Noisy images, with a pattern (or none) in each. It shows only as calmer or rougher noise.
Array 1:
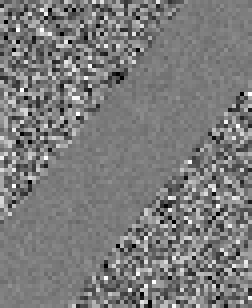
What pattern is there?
a diagonal band
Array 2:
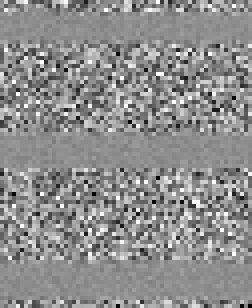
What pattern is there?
bands of rows
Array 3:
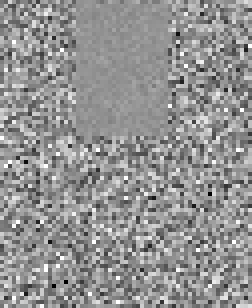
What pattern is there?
one block
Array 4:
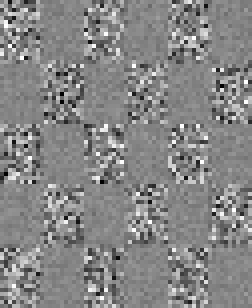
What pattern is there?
a checkerboard
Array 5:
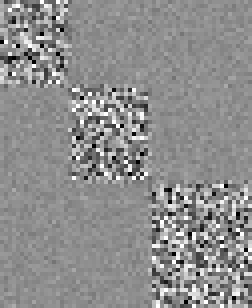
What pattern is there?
blocks along the diagonal
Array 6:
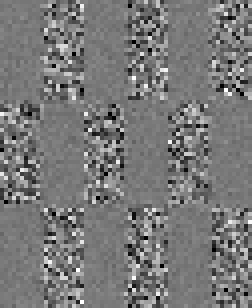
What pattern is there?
a checkerboard
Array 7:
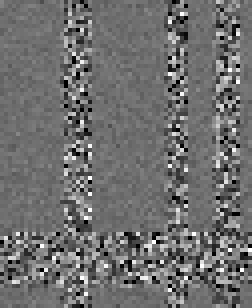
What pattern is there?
bands of rows crossing bands of columns
